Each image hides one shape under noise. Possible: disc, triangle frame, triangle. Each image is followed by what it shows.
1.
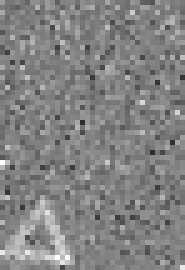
triangle frame
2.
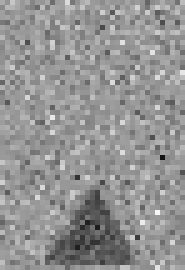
triangle
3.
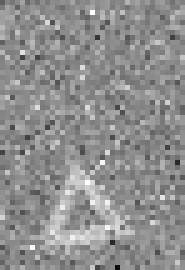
triangle frame
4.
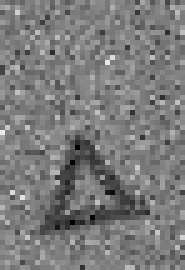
triangle frame
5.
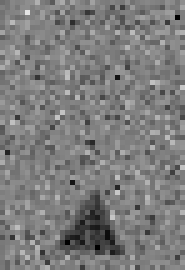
triangle
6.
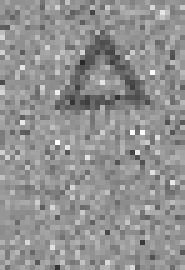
triangle frame
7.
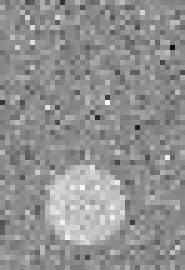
disc
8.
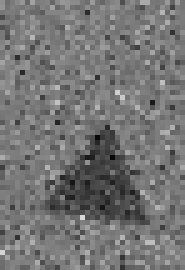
triangle
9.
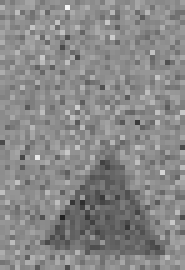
triangle
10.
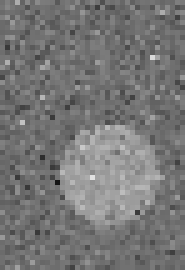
disc
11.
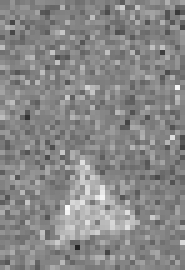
triangle
